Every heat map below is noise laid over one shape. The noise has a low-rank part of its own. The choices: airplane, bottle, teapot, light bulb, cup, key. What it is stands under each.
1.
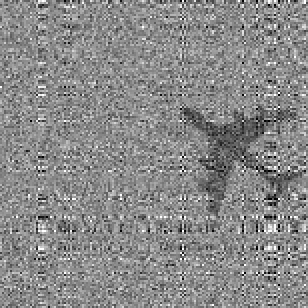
airplane
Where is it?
middle right
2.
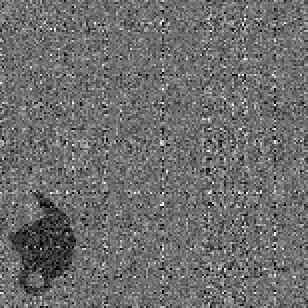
teapot
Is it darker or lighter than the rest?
darker
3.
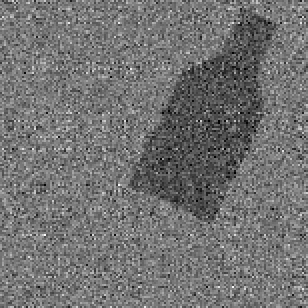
bottle
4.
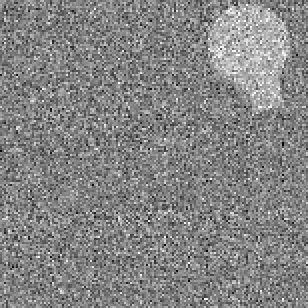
light bulb
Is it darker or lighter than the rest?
lighter
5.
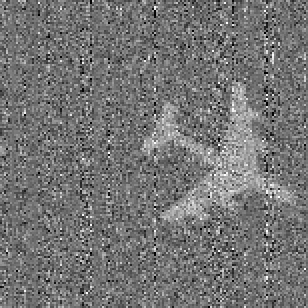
airplane
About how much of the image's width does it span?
half
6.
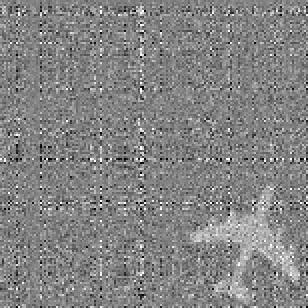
airplane
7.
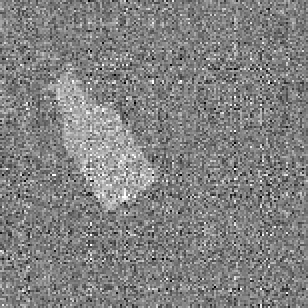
bottle
